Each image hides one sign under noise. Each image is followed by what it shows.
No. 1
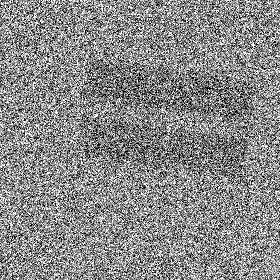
equals sign
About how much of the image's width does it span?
two thirds
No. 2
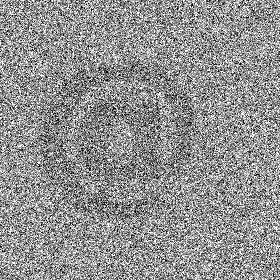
at sign
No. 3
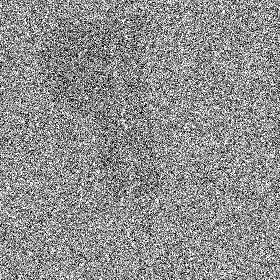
pilcrow
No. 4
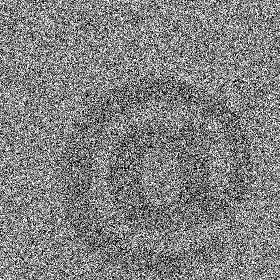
at sign
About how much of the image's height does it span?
two thirds
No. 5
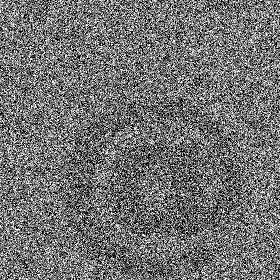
at sign
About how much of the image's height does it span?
two thirds
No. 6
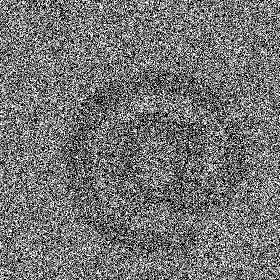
at sign
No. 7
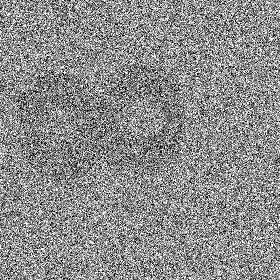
infinity sign
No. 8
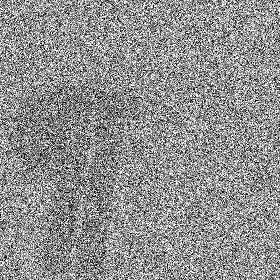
pilcrow
